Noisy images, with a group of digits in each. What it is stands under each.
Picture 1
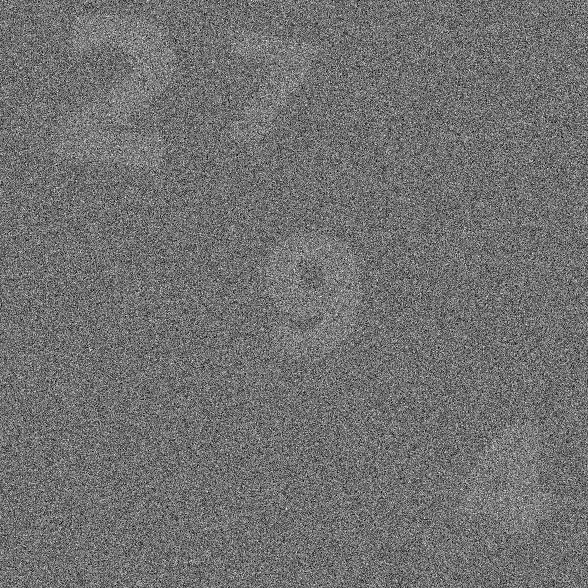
top left: 2; top middle: 7; centre: 9; bottom right: 4
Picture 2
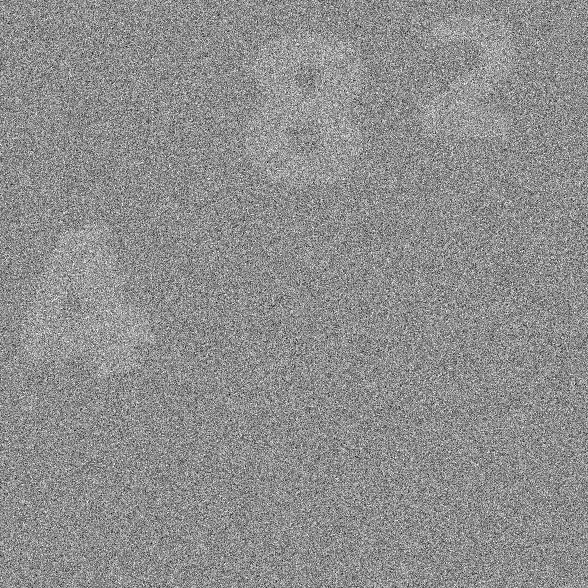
top middle: 8; top right: 2; middle left: 4
